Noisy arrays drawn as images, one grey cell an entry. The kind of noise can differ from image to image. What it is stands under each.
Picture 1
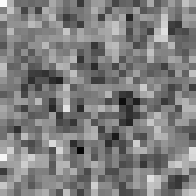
blotchy
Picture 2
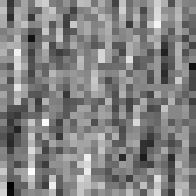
streaked along the columns
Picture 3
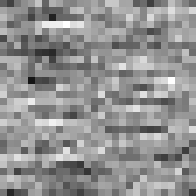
streaked along the rows
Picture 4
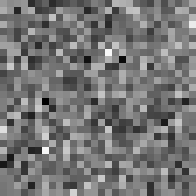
independent entries
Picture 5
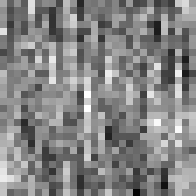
streaked along the columns
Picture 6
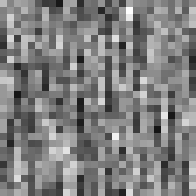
streaked along the columns
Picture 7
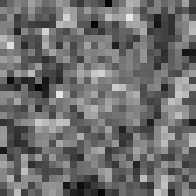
blotchy
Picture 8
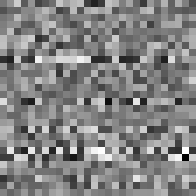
rows of uneven size
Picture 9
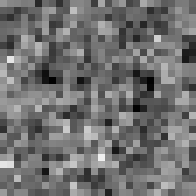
blotchy
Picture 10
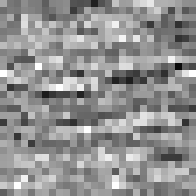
streaked along the rows
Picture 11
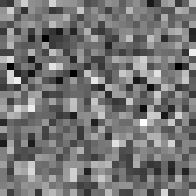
low rank plus noise
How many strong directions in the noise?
two
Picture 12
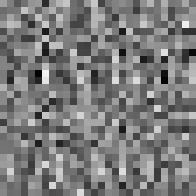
low rank plus noise
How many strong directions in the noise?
two
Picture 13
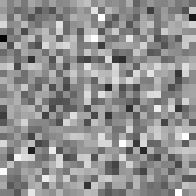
independent entries
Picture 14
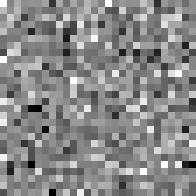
heavy tails
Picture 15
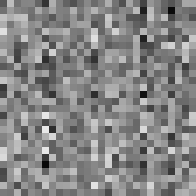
columns of uneven size
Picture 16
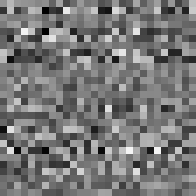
rows of uneven size
